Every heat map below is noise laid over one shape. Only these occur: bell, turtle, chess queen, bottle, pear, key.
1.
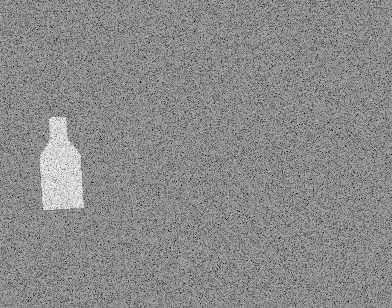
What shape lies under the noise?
bottle
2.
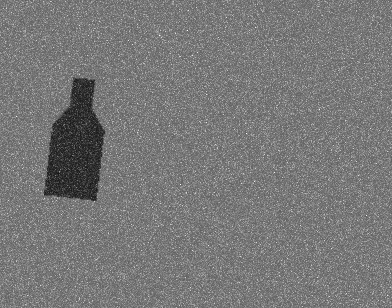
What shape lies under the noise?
bottle
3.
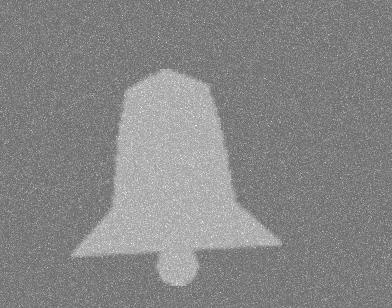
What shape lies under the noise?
bell
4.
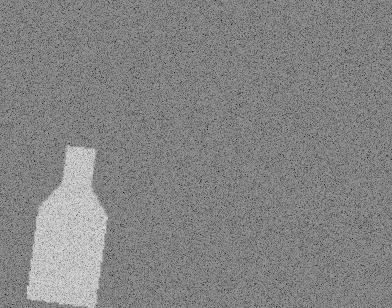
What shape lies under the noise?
bottle
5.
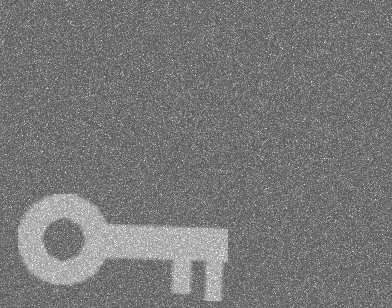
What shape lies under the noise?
key
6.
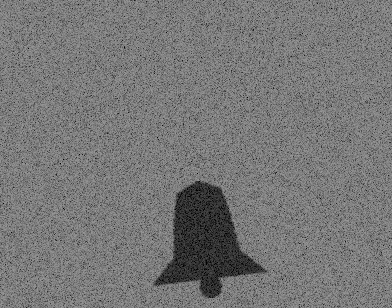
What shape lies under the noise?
bell
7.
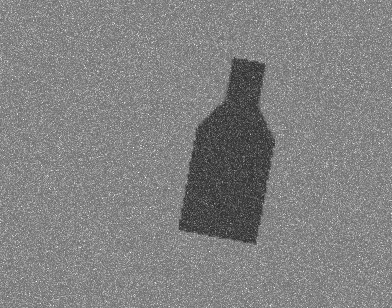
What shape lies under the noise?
bottle
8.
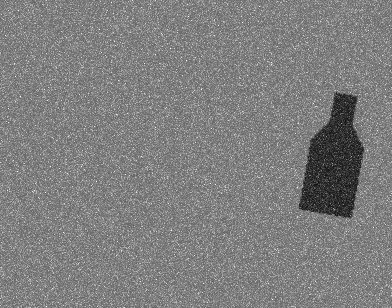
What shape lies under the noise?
bottle
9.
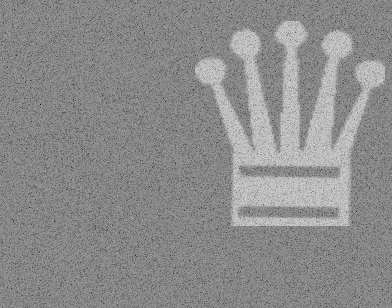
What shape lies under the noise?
chess queen
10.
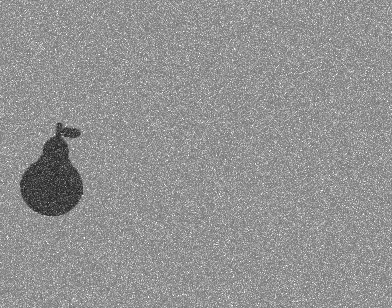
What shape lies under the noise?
pear
